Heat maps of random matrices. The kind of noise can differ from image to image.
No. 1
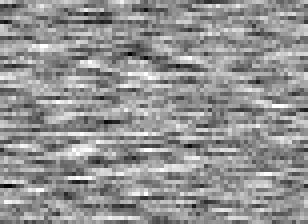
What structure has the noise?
streaked along the rows
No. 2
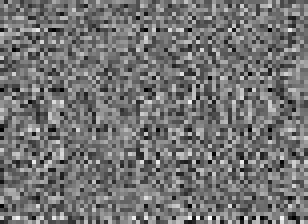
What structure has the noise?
low rank plus noise
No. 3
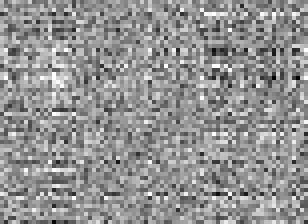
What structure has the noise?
low rank plus noise
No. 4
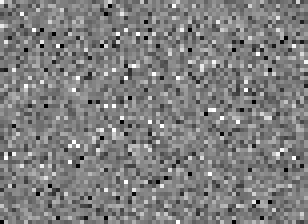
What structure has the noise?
heavy tails
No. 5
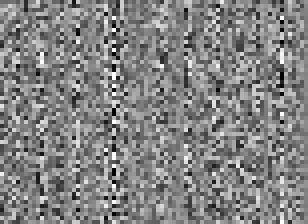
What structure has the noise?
columns of uneven size
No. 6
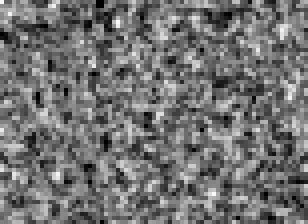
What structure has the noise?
blotchy
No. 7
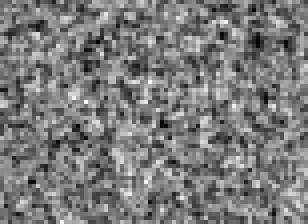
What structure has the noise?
blotchy
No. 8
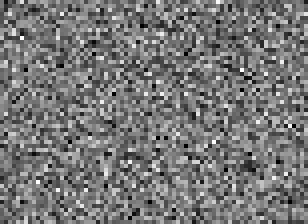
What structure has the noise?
independent entries
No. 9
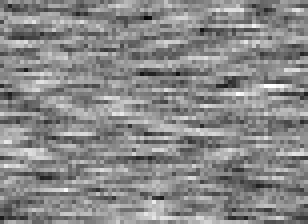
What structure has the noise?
streaked along the rows
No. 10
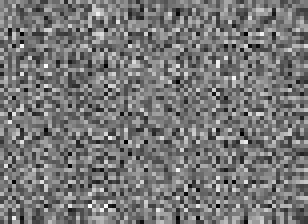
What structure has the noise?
low rank plus noise
